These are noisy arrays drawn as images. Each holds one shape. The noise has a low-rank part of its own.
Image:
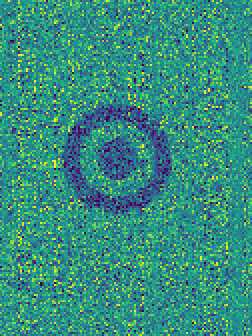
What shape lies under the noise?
bullseye
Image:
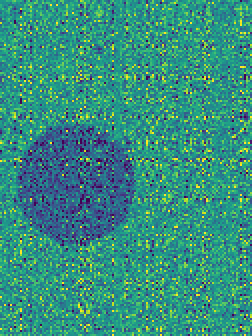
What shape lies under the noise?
disc
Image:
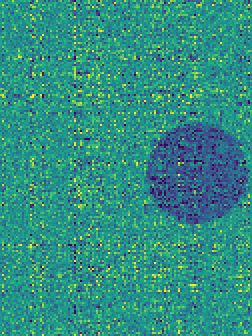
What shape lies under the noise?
disc
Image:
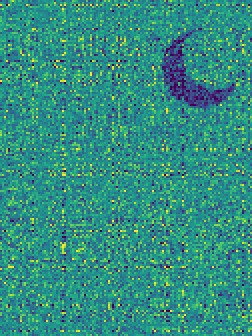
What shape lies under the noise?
crescent
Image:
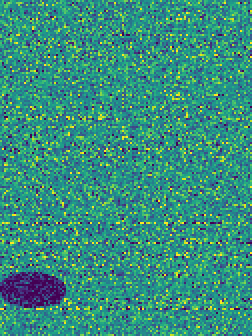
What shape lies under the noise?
ellipse
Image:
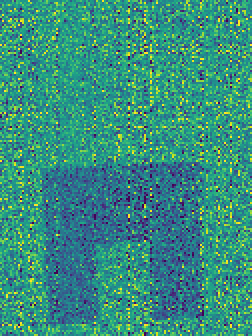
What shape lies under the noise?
square with a notch
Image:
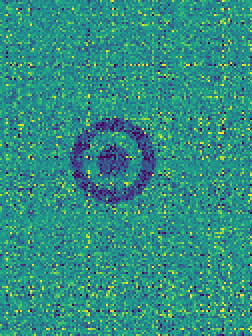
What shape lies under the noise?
bullseye
